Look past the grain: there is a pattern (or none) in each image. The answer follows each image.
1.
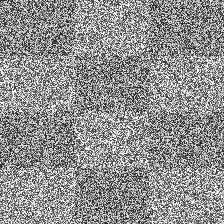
a checkerboard
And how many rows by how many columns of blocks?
4 by 3
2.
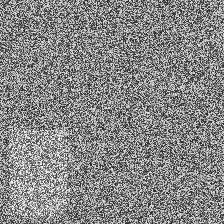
one block
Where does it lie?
bottom left
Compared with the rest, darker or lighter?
lighter
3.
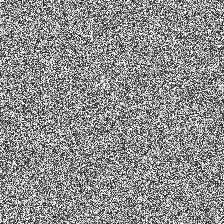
only noise
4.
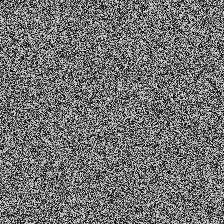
only noise
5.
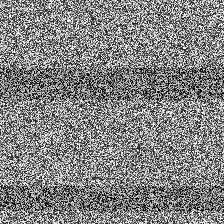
bands of rows
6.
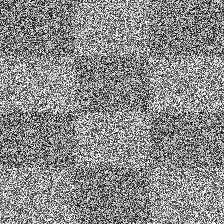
a checkerboard
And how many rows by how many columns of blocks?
4 by 3
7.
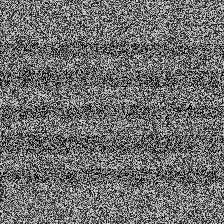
bands of rows
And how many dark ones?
5
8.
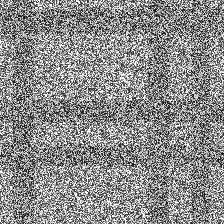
bands of rows crossing bands of columns
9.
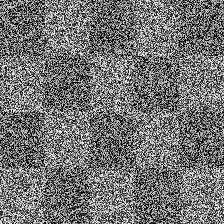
a checkerboard
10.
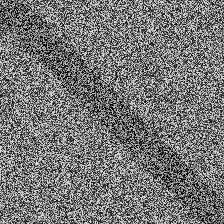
a diagonal band
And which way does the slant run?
top left to bottom right
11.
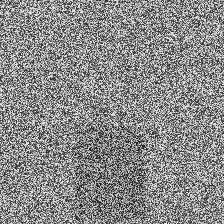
one block
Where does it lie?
bottom middle
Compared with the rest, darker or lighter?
darker
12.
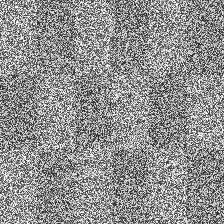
a checkerboard
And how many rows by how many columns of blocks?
3 by 6
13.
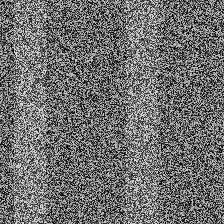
bands of columns
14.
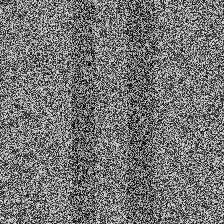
bands of columns
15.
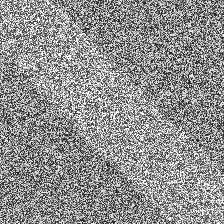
a diagonal band
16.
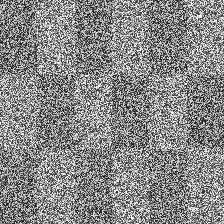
a checkerboard
